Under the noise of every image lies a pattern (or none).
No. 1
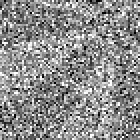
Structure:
spokes from one point
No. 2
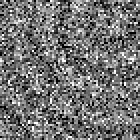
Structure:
rings round one point
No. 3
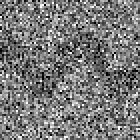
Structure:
a wavy band
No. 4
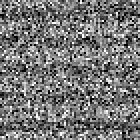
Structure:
horizontal stripes
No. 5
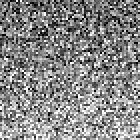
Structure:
a smooth slope
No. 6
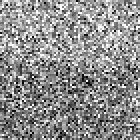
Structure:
a sharp edge
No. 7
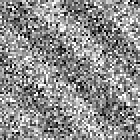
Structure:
diagonal stripes
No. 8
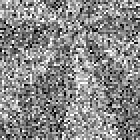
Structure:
spokes from one point
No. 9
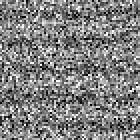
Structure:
horizontal stripes
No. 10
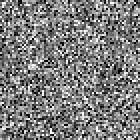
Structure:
only noise
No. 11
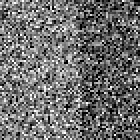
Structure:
a sharp edge
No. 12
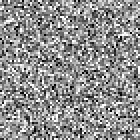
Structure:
only noise
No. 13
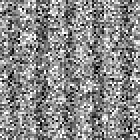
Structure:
vertical stripes
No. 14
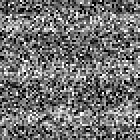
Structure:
horizontal stripes
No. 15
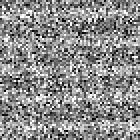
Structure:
horizontal stripes
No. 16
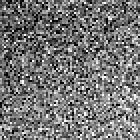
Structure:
a smooth slope
